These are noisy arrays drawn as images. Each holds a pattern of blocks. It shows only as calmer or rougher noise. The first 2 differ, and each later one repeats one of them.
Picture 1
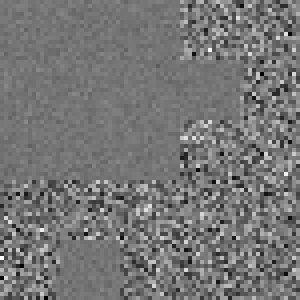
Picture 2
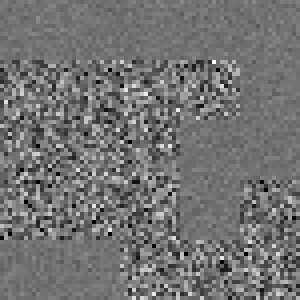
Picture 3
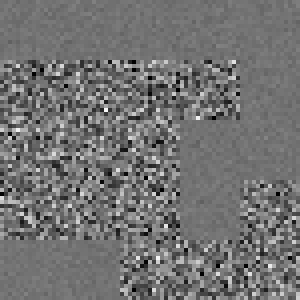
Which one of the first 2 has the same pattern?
2
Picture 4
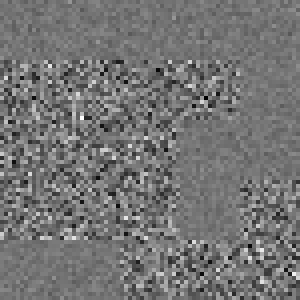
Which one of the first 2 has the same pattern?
2
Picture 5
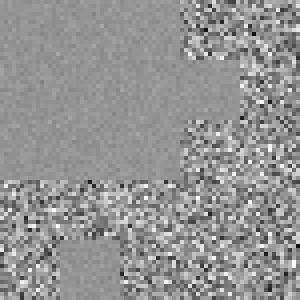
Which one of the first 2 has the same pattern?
1
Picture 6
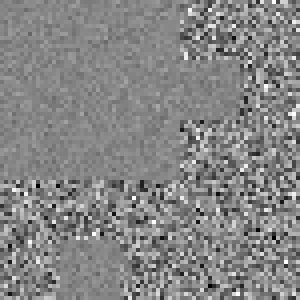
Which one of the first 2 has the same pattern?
1
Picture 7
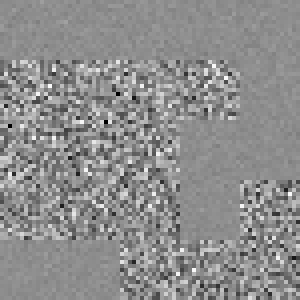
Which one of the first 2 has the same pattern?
2
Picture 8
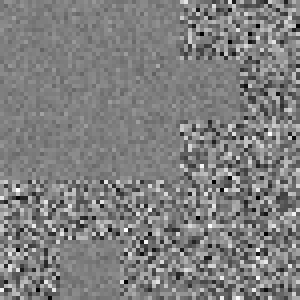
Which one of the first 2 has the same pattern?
1
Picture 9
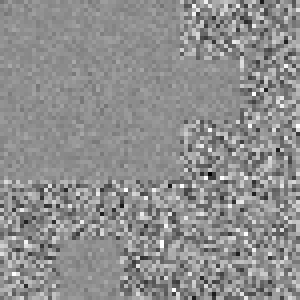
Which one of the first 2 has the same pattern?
1
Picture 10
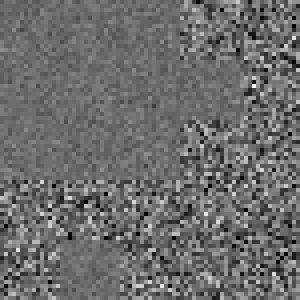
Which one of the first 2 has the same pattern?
1
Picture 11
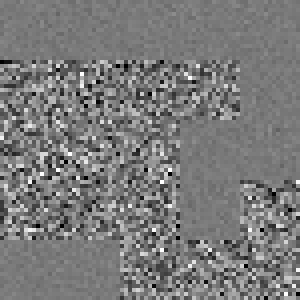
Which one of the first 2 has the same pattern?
2
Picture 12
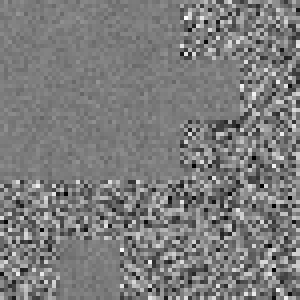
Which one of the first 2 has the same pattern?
1
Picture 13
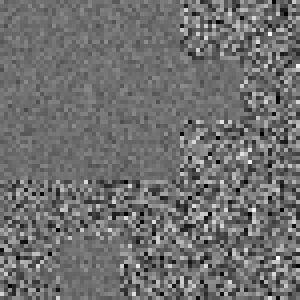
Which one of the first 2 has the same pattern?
1
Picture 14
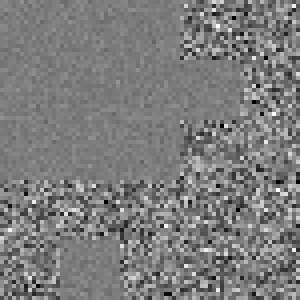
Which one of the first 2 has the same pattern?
1
